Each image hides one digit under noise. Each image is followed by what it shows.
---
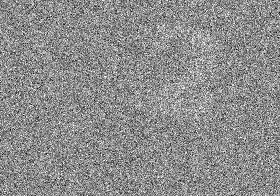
light 2
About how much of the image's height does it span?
half
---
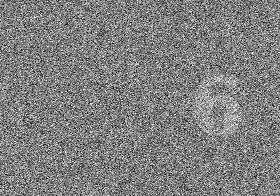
light 6, middle right
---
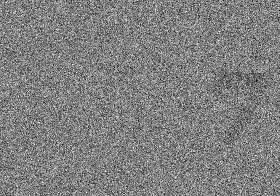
dark 7, middle right
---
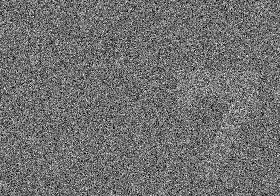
light 7
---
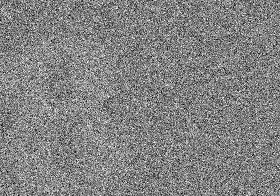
light 8
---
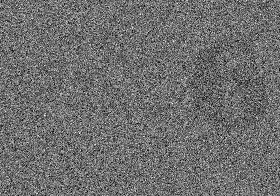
dark 6
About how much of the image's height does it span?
half
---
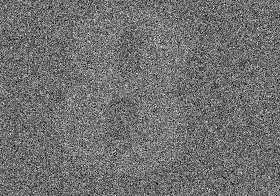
light 8
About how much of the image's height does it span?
nearly all
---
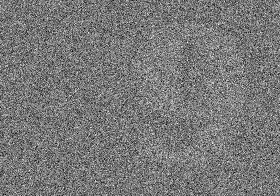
light 9
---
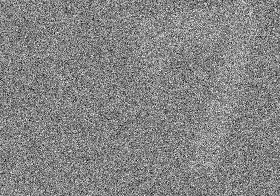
light 7
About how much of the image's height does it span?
nearly all
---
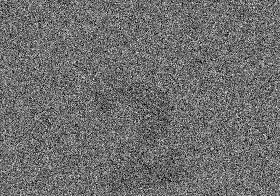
dark 2
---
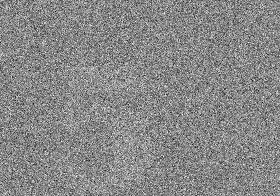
light 5
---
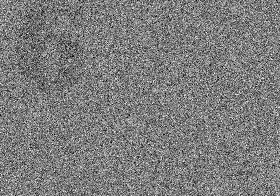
dark 6, top left
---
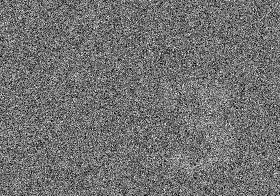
light 3
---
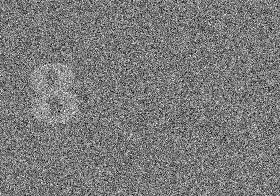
light 8, middle left
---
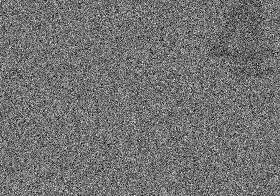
dark 4, top right
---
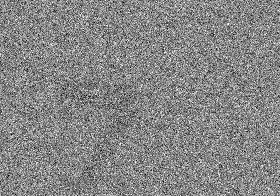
dark 7
